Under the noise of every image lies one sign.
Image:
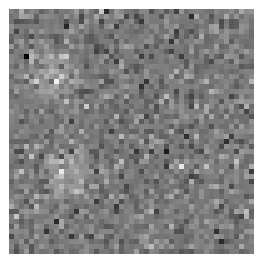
colon
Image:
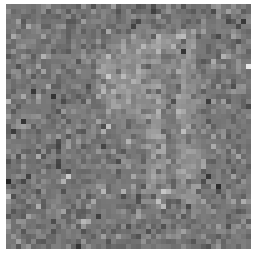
pilcrow
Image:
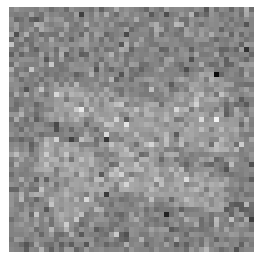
not-equal sign
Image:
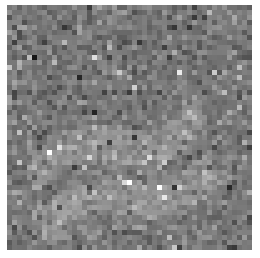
approximately sign
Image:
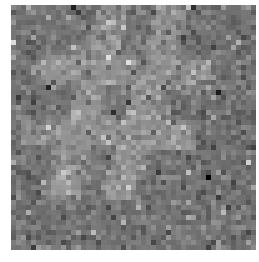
hash sign
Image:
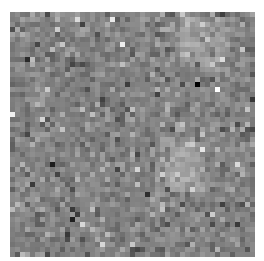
colon
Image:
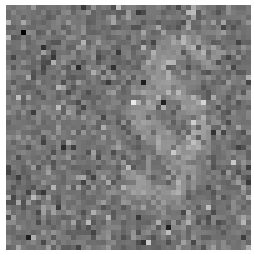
section sign
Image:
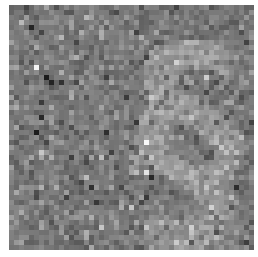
section sign
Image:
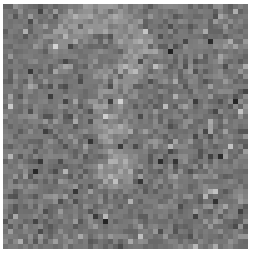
question mark
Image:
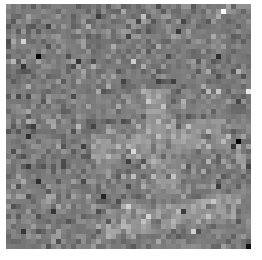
plus-minus sign
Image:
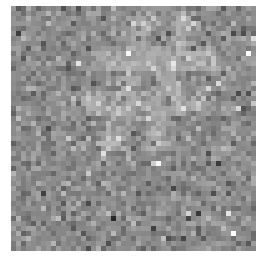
hash sign
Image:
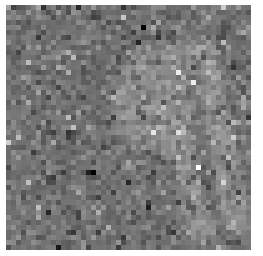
pilcrow
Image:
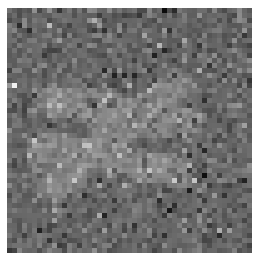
not-equal sign
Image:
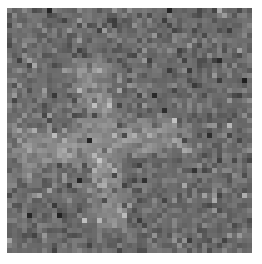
plus sign
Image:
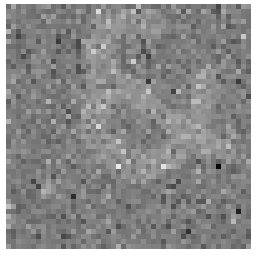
ampersand
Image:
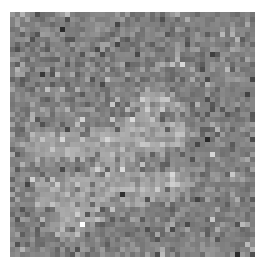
not-equal sign
